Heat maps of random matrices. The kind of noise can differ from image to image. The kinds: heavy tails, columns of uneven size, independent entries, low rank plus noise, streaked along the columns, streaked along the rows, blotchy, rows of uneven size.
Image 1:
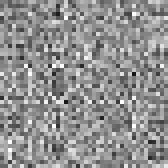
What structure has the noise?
low rank plus noise
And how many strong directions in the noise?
three or four
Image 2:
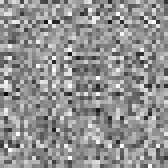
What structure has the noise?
low rank plus noise
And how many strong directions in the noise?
two
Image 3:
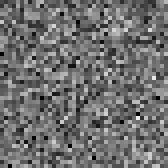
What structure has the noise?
independent entries
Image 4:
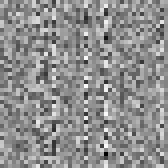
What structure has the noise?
columns of uneven size
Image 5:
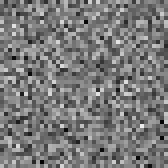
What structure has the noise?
independent entries
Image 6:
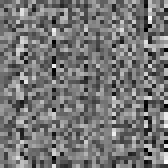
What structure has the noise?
columns of uneven size
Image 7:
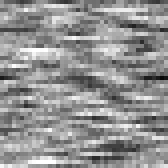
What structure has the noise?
streaked along the rows
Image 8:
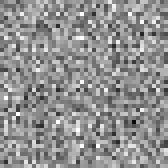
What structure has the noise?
low rank plus noise
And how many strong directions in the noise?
five to eight
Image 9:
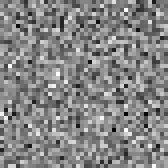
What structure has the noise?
independent entries
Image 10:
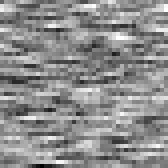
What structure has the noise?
streaked along the rows
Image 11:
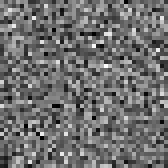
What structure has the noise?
independent entries
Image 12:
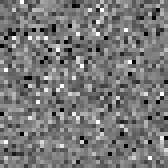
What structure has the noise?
heavy tails
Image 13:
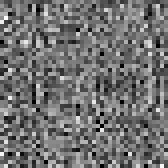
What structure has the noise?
low rank plus noise
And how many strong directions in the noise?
three or four
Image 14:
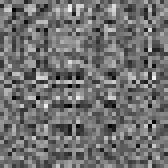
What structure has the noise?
low rank plus noise
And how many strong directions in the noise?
one
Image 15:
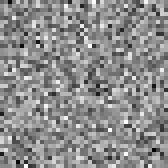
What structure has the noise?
independent entries
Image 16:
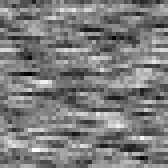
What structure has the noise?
streaked along the rows
